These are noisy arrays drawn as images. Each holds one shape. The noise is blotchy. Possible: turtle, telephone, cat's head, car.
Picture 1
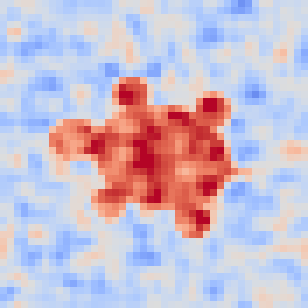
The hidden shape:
turtle
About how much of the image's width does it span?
two thirds
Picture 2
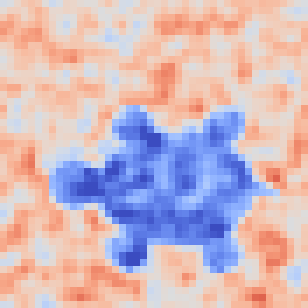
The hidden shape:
turtle
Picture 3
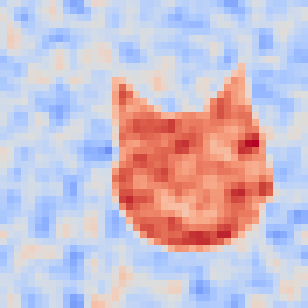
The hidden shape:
cat's head
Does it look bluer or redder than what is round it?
redder
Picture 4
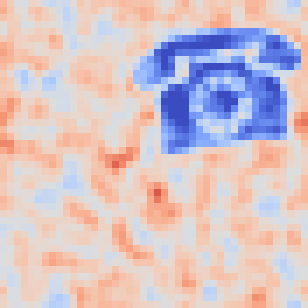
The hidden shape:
telephone
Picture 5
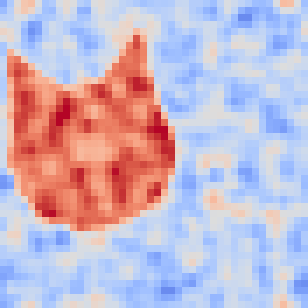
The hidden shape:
cat's head
